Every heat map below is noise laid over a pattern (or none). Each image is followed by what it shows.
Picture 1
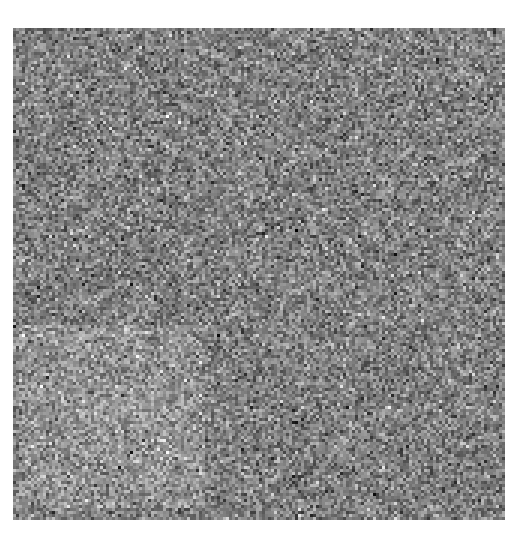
one block
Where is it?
bottom left
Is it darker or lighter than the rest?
lighter
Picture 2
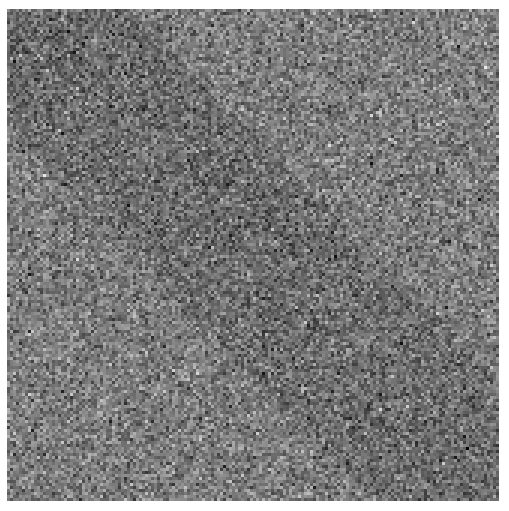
a diagonal band
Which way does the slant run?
top left to bottom right
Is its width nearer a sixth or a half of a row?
a half
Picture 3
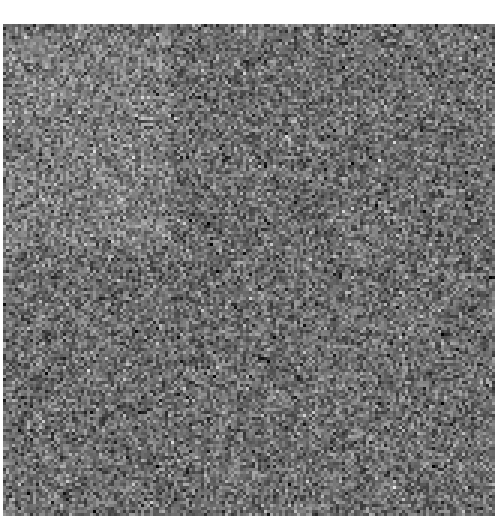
one block
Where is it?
top left
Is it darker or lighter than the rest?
lighter
